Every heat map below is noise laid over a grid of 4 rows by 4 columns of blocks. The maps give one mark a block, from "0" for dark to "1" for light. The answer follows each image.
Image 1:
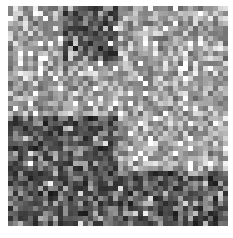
1 0 1 1
1 1 1 1
0 0 1 1
0 0 0 0
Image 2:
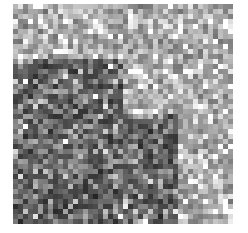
1 1 1 1
0 0 1 1
0 0 0 1
0 0 0 1
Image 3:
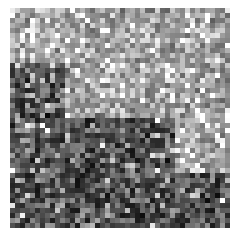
1 1 1 1
0 1 1 1
0 0 0 1
0 0 0 0
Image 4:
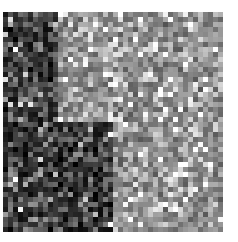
0 1 1 1
0 1 1 1
0 0 1 1
0 0 1 1
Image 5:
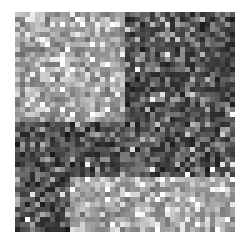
1 1 0 0
1 1 0 0
0 0 0 0
0 1 1 1
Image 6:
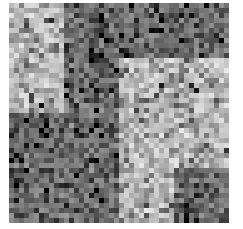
1 0 0 0
1 0 1 1
0 0 1 1
0 0 1 0
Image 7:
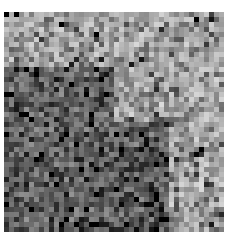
1 1 1 1
0 0 1 1
0 0 0 1
0 0 0 1
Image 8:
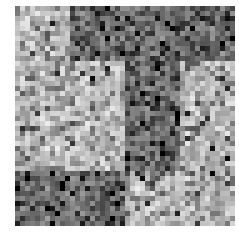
1 0 0 0
1 1 0 1
1 1 0 1
0 0 1 1
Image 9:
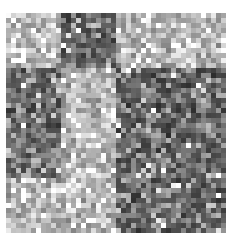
1 0 1 1
0 1 0 0
0 1 0 0
1 1 0 0
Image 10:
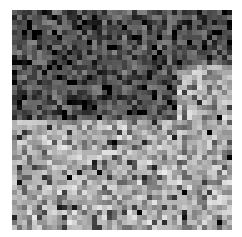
0 0 0 0
0 0 0 1
1 1 1 1
1 1 1 1
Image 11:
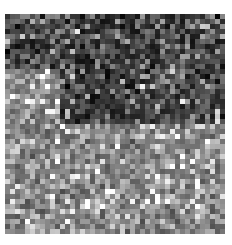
0 0 0 0
1 0 0 0
1 1 1 1
1 1 1 1
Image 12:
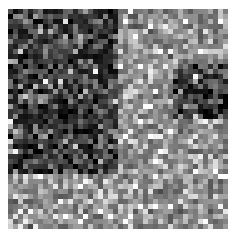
0 0 1 1
0 0 1 0
0 0 1 1
1 1 1 1
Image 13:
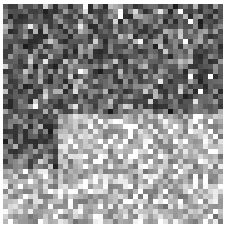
0 0 0 0
0 0 0 0
0 1 1 1
1 1 1 1
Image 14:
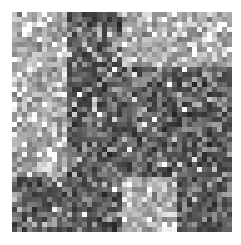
1 0 1 1
1 0 0 0
1 0 0 0
0 0 1 0
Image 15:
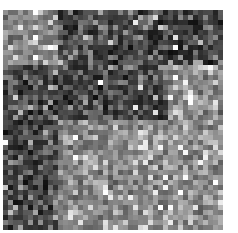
1 0 0 0
0 0 0 1
0 1 1 1
0 1 1 1
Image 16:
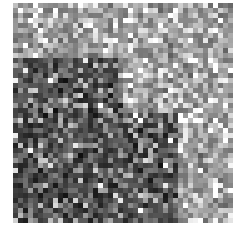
1 1 1 1
0 0 1 1
0 0 0 1
0 0 0 1
